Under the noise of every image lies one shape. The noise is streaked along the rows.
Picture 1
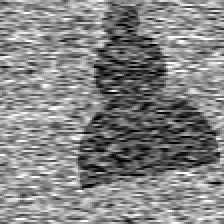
chess pawn
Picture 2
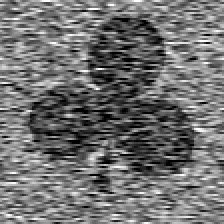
club
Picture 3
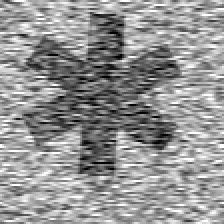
asterisk
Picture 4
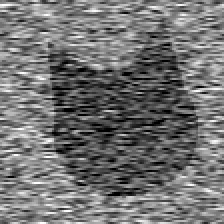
cat's head
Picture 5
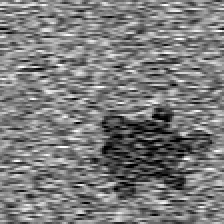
turtle
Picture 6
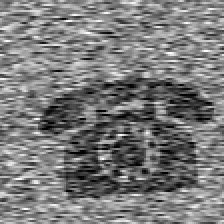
telephone
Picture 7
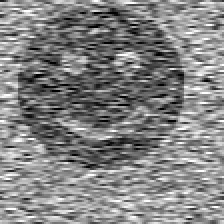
smiling face
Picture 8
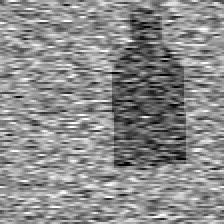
bottle
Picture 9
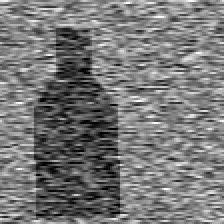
bottle
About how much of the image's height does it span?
nearly all
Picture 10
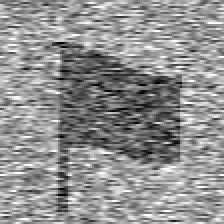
flag
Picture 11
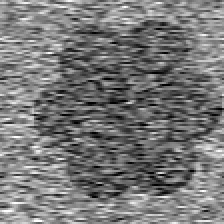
flower
